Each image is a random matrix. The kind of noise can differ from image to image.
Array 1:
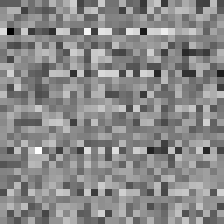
rows of uneven size
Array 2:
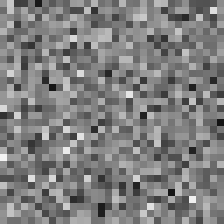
independent entries
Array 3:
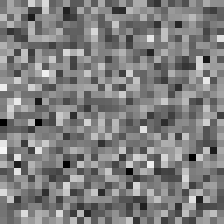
independent entries
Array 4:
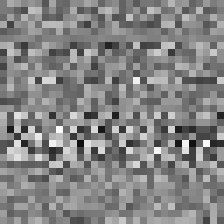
rows of uneven size
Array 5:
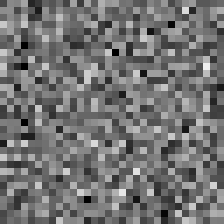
independent entries
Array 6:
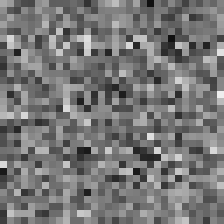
low rank plus noise
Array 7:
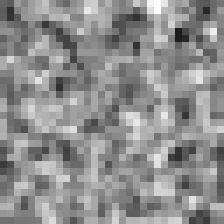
blotchy
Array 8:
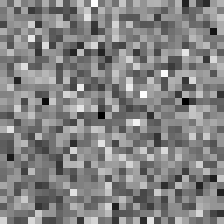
independent entries
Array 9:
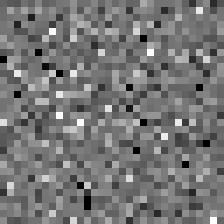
heavy tails
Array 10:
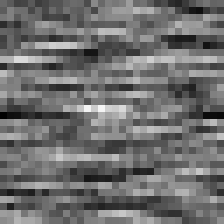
streaked along the rows
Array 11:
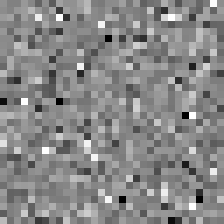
heavy tails
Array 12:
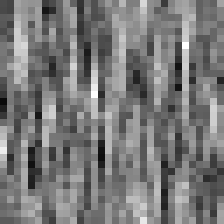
streaked along the columns
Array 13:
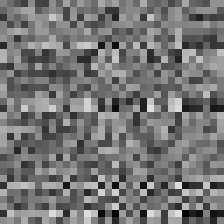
low rank plus noise
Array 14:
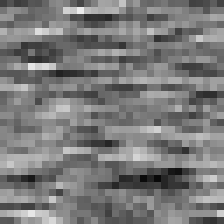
streaked along the rows
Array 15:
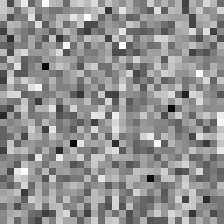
independent entries
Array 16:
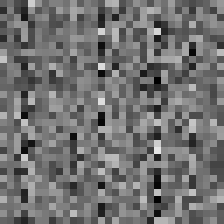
columns of uneven size
